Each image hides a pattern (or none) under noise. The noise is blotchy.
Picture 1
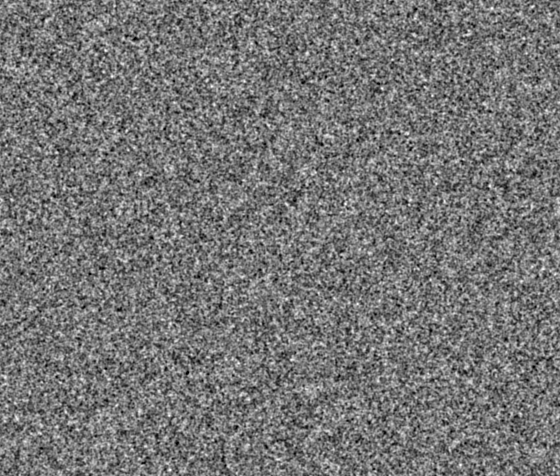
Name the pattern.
only noise
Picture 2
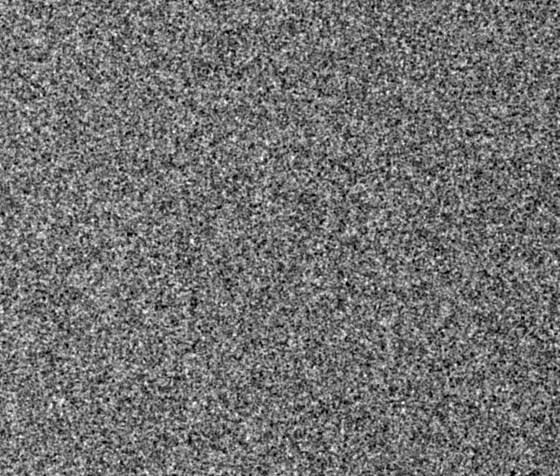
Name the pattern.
a smooth slope
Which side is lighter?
left
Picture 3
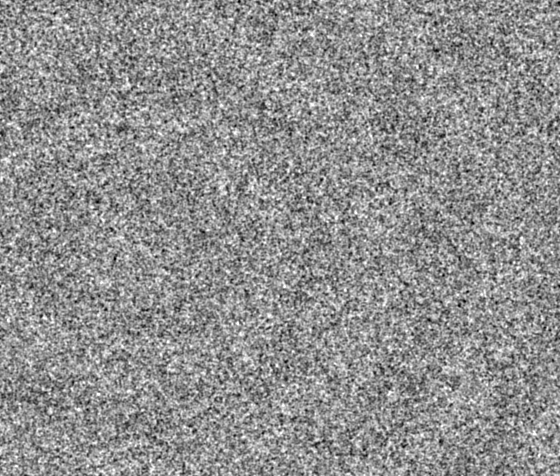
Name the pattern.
rings round one point
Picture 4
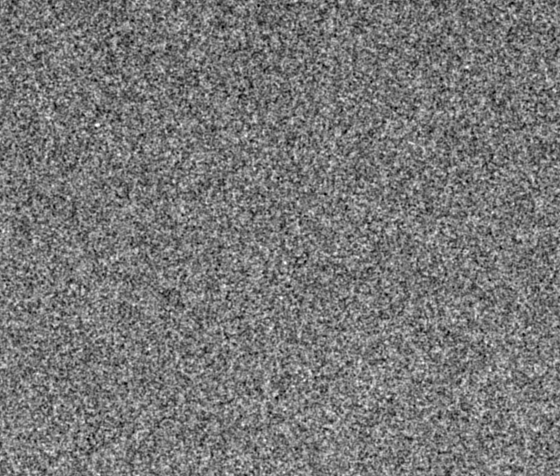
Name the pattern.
a smooth slope
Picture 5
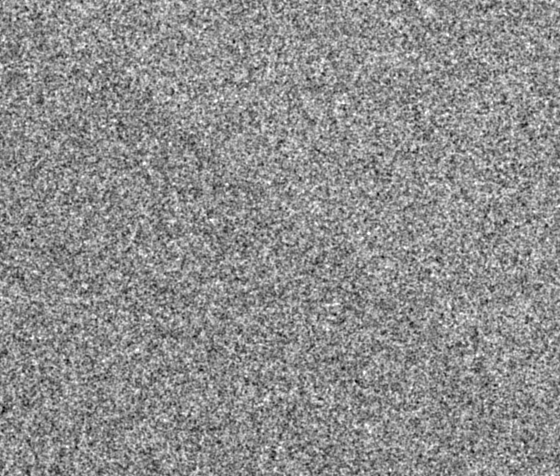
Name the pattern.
a sharp edge
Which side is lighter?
top right
